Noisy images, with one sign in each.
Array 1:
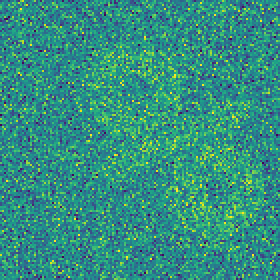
percent sign
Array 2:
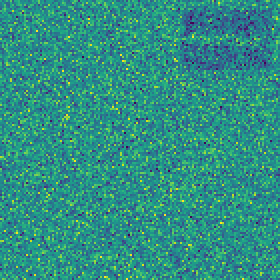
equals sign
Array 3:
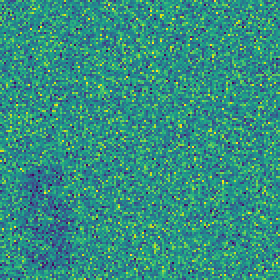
section sign
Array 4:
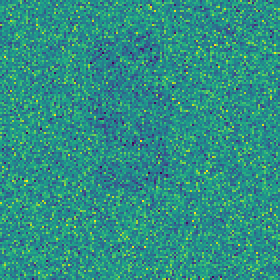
section sign
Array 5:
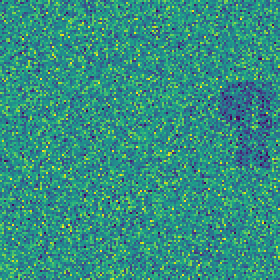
pilcrow
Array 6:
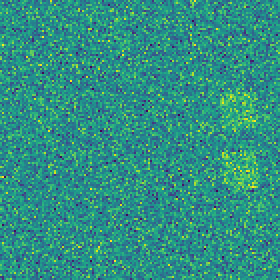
colon
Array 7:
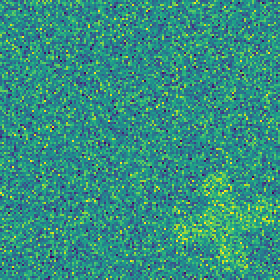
plus sign
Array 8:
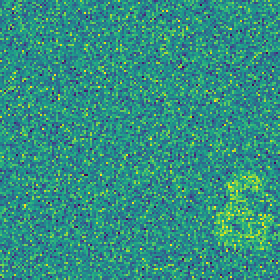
ampersand
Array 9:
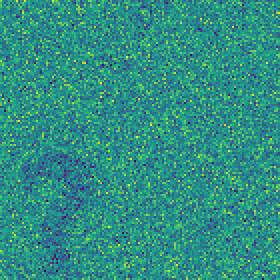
question mark
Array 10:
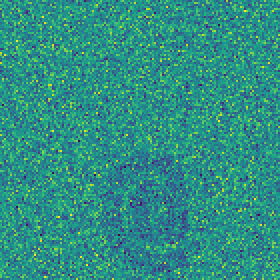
at sign
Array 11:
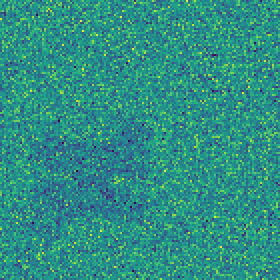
not-equal sign
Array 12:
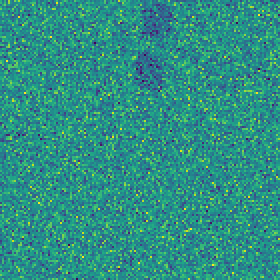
colon
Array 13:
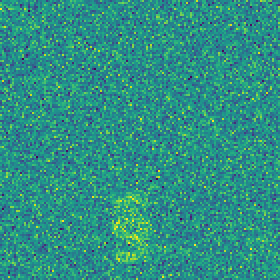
section sign
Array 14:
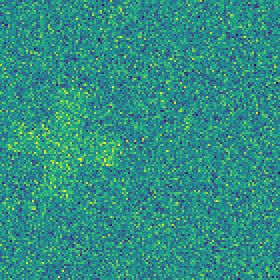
plus sign
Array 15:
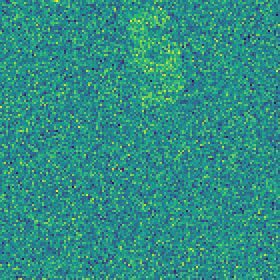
section sign
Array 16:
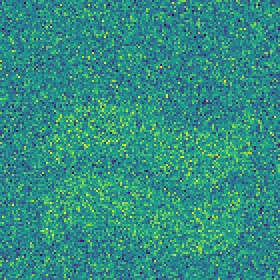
approximately sign
